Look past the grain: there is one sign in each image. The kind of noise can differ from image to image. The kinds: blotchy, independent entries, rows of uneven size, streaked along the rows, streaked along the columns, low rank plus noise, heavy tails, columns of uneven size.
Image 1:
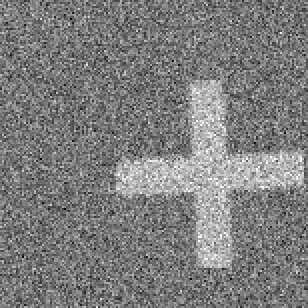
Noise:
independent entries
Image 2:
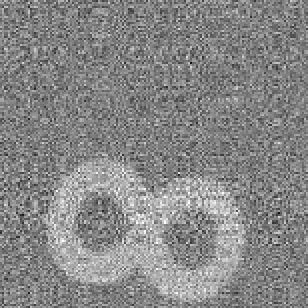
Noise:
low rank plus noise
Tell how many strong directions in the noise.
three or four
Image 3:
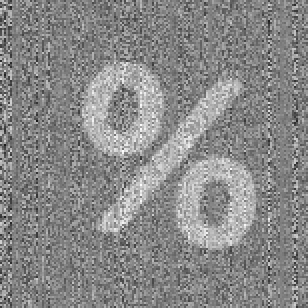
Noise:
columns of uneven size
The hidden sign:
percent sign
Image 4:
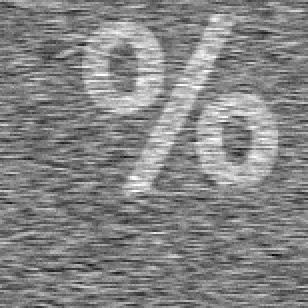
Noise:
streaked along the rows
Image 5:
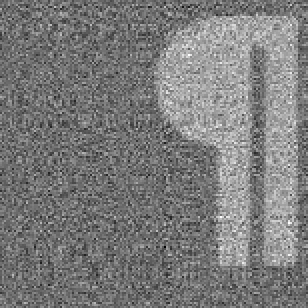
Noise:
low rank plus noise
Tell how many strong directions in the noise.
five to eight
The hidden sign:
pilcrow
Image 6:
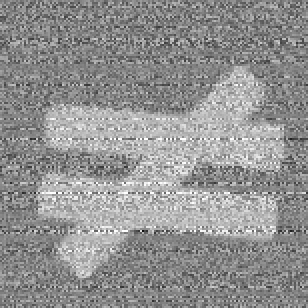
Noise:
rows of uneven size
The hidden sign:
not-equal sign
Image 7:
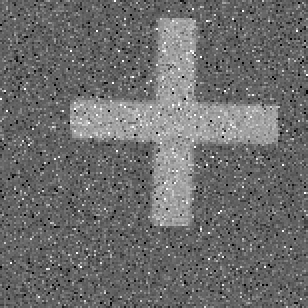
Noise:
heavy tails
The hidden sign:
plus sign
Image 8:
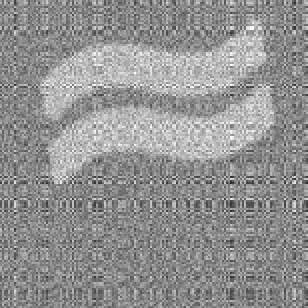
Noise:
low rank plus noise
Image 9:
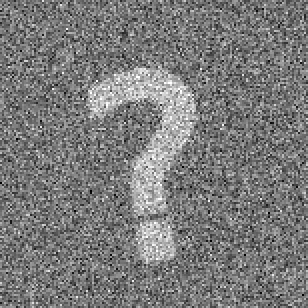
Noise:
independent entries
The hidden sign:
question mark
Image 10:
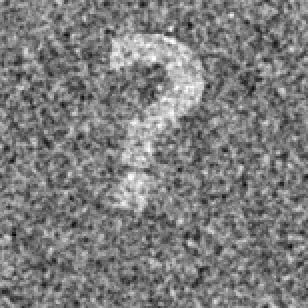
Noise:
blotchy
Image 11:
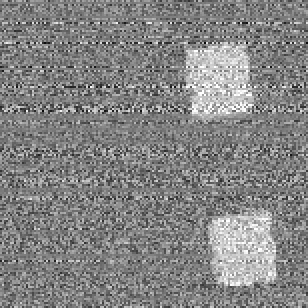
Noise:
rows of uneven size
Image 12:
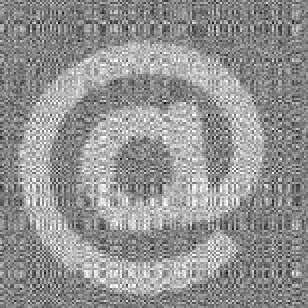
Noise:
low rank plus noise
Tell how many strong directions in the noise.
one
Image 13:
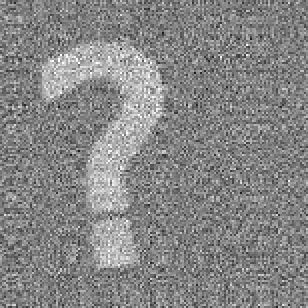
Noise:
low rank plus noise
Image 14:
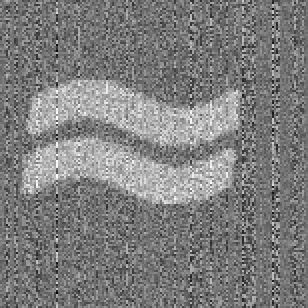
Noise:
columns of uneven size
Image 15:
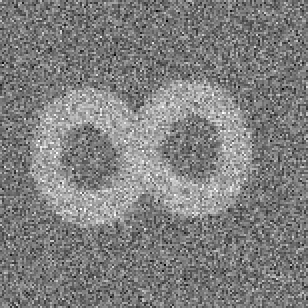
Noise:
independent entries
